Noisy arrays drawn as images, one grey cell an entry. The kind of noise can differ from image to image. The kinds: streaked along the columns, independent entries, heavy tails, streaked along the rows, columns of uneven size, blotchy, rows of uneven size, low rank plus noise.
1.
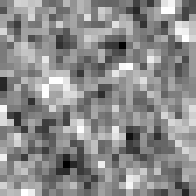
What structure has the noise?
blotchy
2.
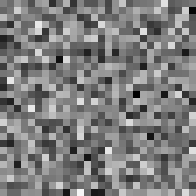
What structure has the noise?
independent entries
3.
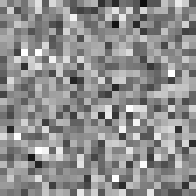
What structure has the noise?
independent entries
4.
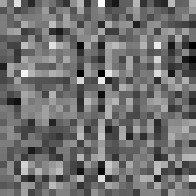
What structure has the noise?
low rank plus noise
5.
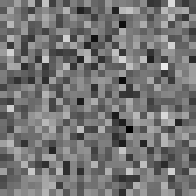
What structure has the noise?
low rank plus noise
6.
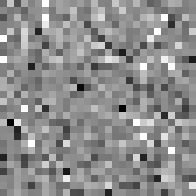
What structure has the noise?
heavy tails
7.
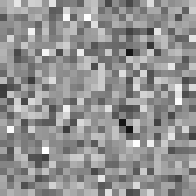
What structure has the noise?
independent entries
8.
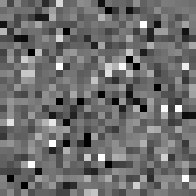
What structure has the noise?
heavy tails
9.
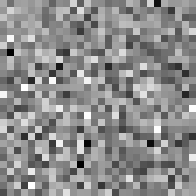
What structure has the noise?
independent entries
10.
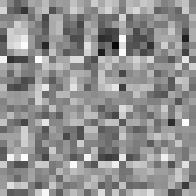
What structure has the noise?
low rank plus noise
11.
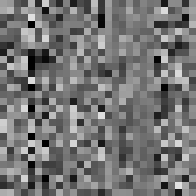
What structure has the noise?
columns of uneven size
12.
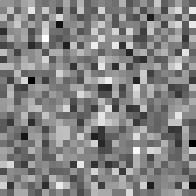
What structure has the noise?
low rank plus noise
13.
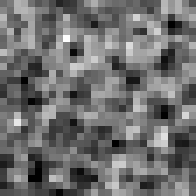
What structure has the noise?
blotchy
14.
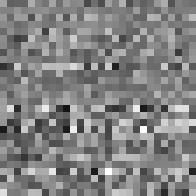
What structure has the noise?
rows of uneven size
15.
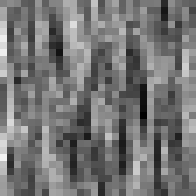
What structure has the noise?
streaked along the columns
